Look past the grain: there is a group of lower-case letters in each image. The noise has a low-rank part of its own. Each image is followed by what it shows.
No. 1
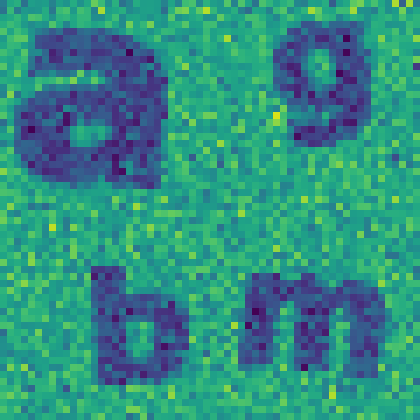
top left: a; top right: g; bottom left: b; bottom right: m
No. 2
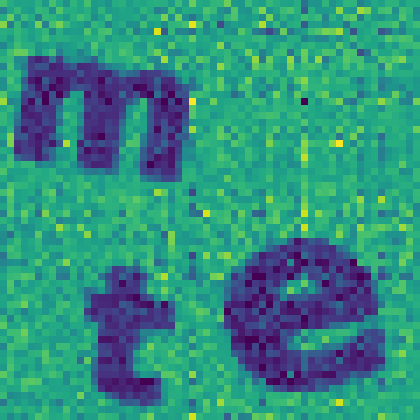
top left: m; bottom left: t; bottom right: e
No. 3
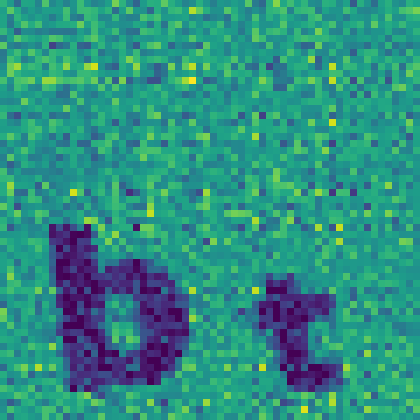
bottom left: b; bottom right: t
